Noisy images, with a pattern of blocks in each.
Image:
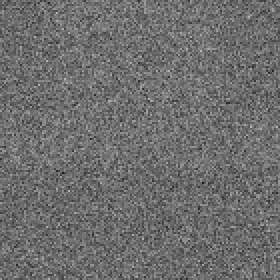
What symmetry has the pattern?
left and right mirror each other
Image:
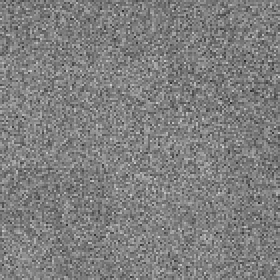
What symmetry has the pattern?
mirrored about the diagonal from the bottom left
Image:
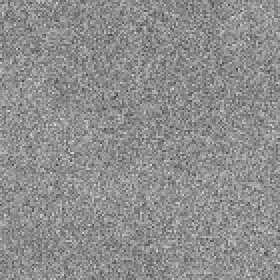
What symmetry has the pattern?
no symmetry
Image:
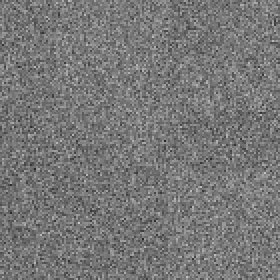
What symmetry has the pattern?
no symmetry
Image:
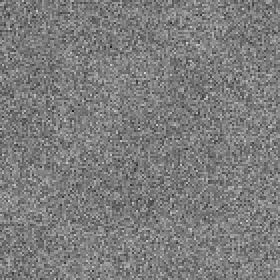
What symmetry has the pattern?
mirrored about the diagonal from the top left
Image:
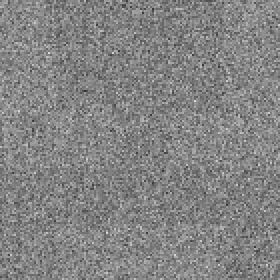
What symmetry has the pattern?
left and right mirror each other
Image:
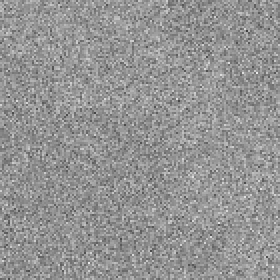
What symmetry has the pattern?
mirrored about the diagonal from the bottom left
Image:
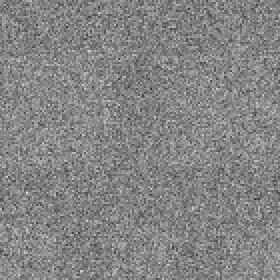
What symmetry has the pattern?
left and right mirror each other
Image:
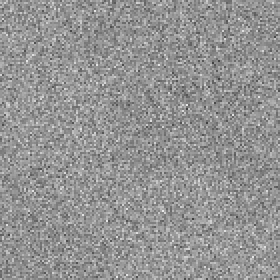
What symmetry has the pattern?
mirrored about the diagonal from the bottom left
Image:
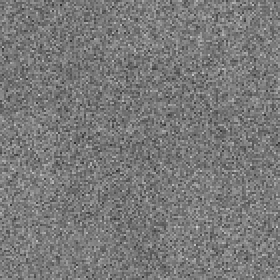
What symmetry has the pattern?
mirrored about the diagonal from the top left
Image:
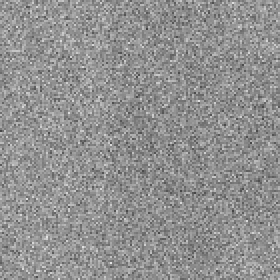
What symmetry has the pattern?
top and bottom mirror each other
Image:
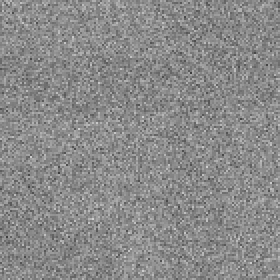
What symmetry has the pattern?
mirrored about the diagonal from the bottom left
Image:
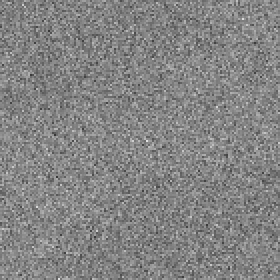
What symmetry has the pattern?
the same after a half turn
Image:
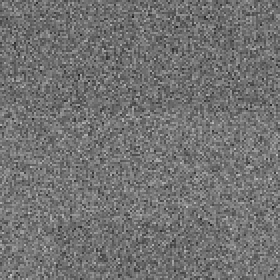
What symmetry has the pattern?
left and right mirror each other
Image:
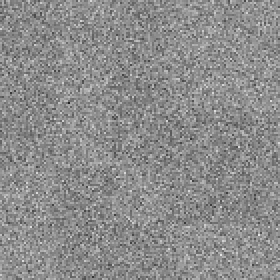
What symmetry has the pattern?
no symmetry
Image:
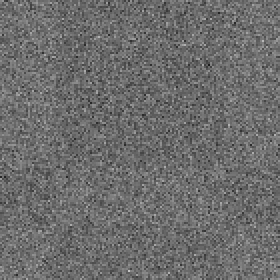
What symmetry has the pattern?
left and right mirror each other
